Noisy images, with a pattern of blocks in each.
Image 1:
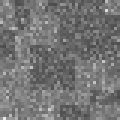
mirrored about the diagonal from the bottom left
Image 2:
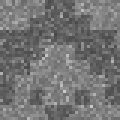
left and right mirror each other
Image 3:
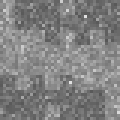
the same after a half turn
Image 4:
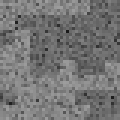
no symmetry
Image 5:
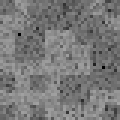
mirrored about the diagonal from the bottom left
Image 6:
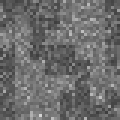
the same after a half turn
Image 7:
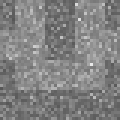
left and right mirror each other
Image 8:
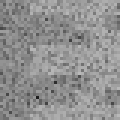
top and bottom mirror each other
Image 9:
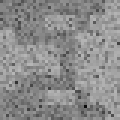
top and bottom mirror each other
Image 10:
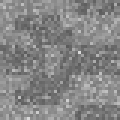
top and bottom mirror each other
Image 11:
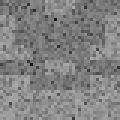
left and right mirror each other
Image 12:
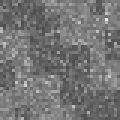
the same after a half turn
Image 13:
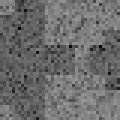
top and bottom mirror each other
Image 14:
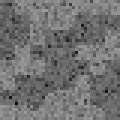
the same after a half turn
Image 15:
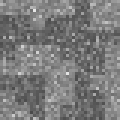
mirrored about the diagonal from the bottom left
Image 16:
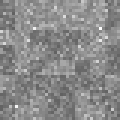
left and right mirror each other
